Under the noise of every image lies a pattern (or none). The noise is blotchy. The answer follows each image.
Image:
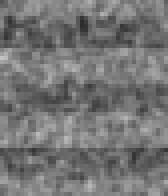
horizontal stripes
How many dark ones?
3
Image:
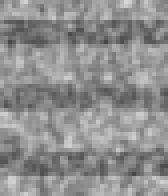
horizontal stripes
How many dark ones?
3
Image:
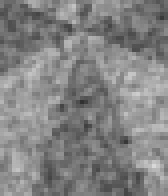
spokes from one point
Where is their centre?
top middle
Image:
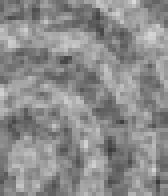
rings round one point
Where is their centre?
bottom left
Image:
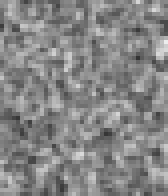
only noise
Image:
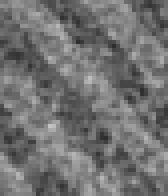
diagonal stripes
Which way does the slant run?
top left to bottom right
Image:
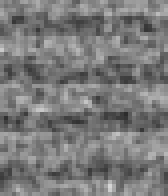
horizontal stripes
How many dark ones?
4
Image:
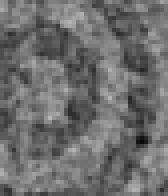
rings round one point
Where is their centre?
middle left
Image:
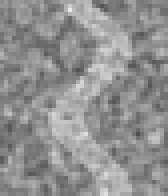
a wavy band
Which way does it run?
top to bottom
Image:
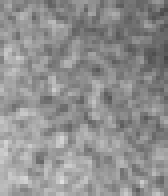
a smooth slope
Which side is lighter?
bottom left
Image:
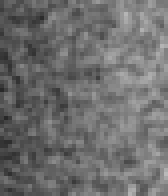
a smooth slope
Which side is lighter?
right
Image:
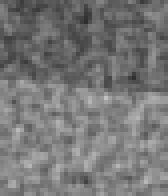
a sharp edge
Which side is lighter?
bottom
